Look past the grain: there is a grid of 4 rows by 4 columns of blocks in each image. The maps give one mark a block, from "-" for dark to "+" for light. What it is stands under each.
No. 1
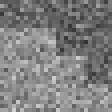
- - - -
+ + - -
+ + + -
+ + + +
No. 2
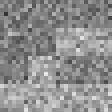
- - - -
- - + +
- + - -
+ + + +
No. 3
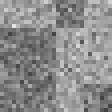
+ + - +
- - + +
- - + +
- - + -
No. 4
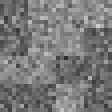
- + + +
- + + -
+ + - -
- - + -
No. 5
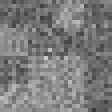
- - + -
+ - - -
- + + -
+ + + -
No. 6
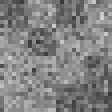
- + - +
+ - + +
+ + + -
+ + - -
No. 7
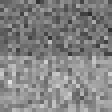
- - - -
- - - -
+ + + +
+ + + +
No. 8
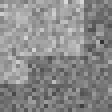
+ + + -
+ + + -
+ - - -
- - - -
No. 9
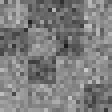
+ - - +
- + - +
+ - + +
+ + + -
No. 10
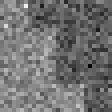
+ - - -
+ + - -
+ + - -
+ + + -
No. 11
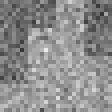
- - + -
- + + -
- + + +
+ + + +
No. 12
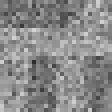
- - - +
+ + + +
+ - + -
+ - + -
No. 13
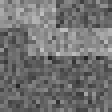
+ + - -
- + + +
- - - -
- - - -
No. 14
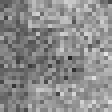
- + + +
- - + +
- - - +
- + + +
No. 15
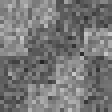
+ + - -
+ - - +
- - + -
- + + -
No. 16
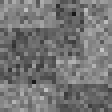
+ + - +
- - - +
- - + +
+ + - -
